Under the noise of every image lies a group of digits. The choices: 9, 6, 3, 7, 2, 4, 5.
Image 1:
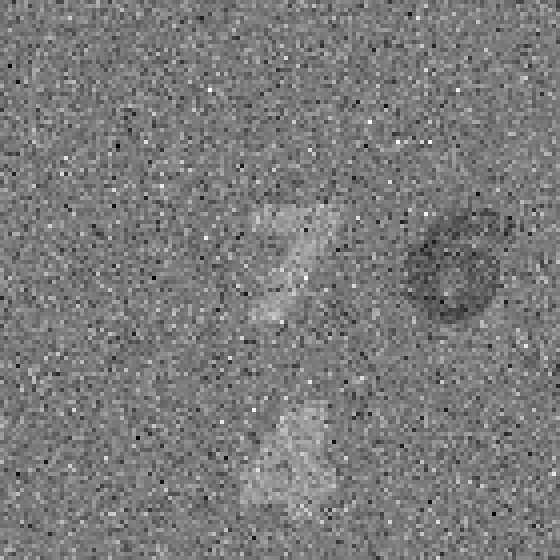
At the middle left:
nothing
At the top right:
nothing
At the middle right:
6
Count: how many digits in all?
3
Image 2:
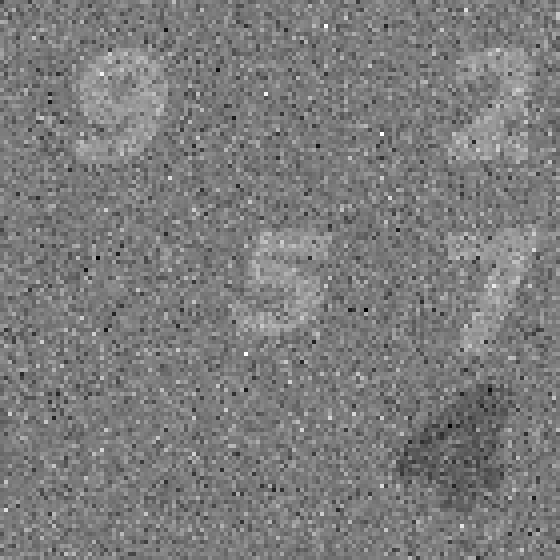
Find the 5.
centre
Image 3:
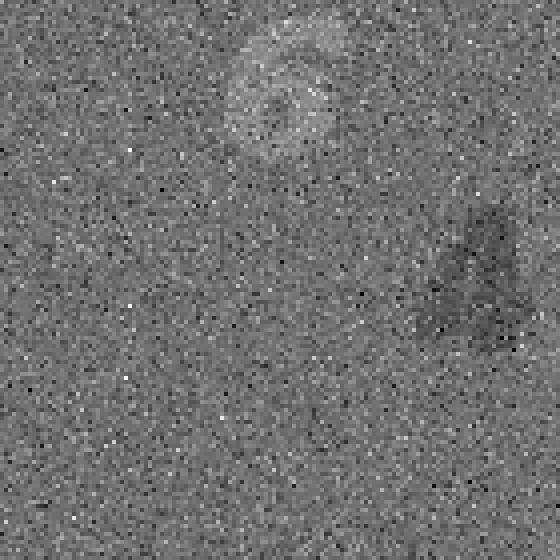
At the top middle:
6
